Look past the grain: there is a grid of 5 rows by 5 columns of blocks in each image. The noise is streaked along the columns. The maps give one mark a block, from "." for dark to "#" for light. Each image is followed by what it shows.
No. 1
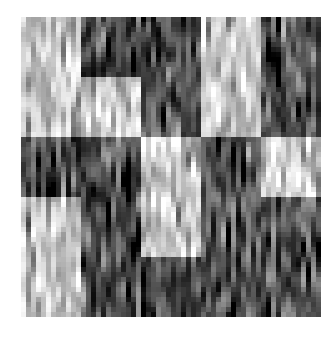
# . . # .
# # . # .
. . # . #
# . # . .
# . . . .
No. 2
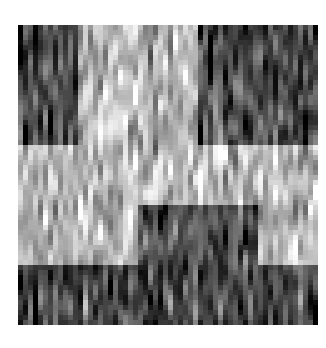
. # # . .
. # # . .
# # # # #
# # . . #
. . . . .
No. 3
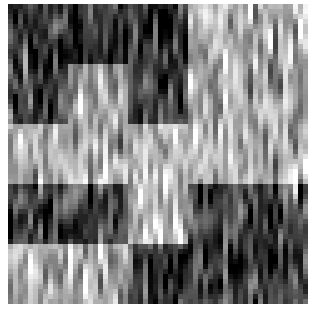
. . . # #
. # . # #
# # # # #
. . # . .
# # . . .
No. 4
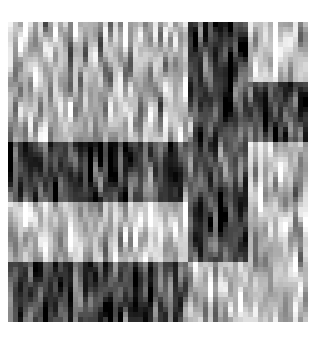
# # # . #
# # # . .
. . . . #
# # # . #
. . . # #
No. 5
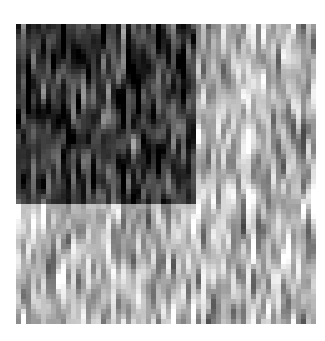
. . . # #
. . . # #
. . . # #
# # # # #
# # # # #
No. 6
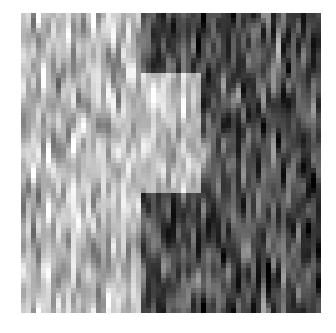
# # . . .
# # # . .
# # # . .
# # . . .
# # . . .
